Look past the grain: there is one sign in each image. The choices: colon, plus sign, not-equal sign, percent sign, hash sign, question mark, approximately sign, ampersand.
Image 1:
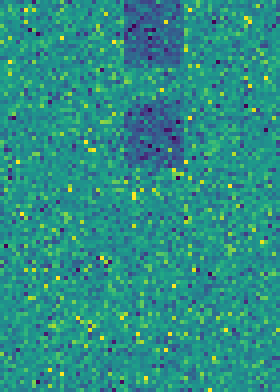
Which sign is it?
colon
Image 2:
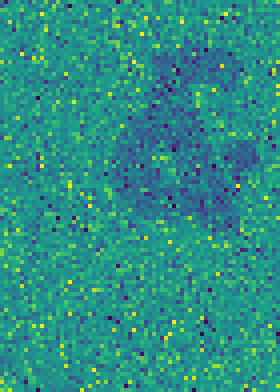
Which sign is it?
ampersand
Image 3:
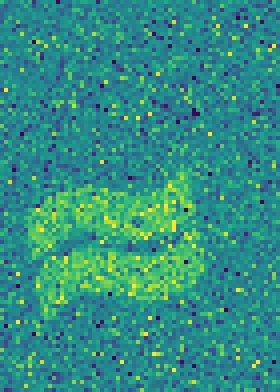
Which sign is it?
approximately sign
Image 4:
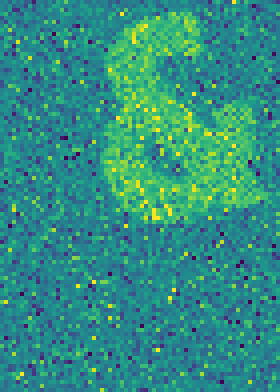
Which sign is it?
ampersand
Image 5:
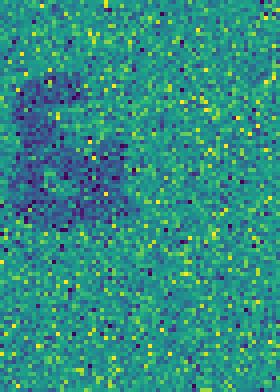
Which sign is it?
ampersand
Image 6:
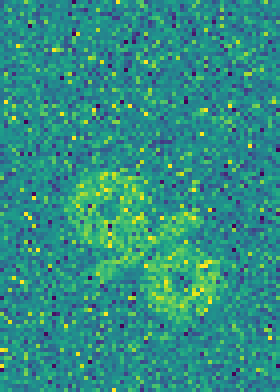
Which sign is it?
percent sign
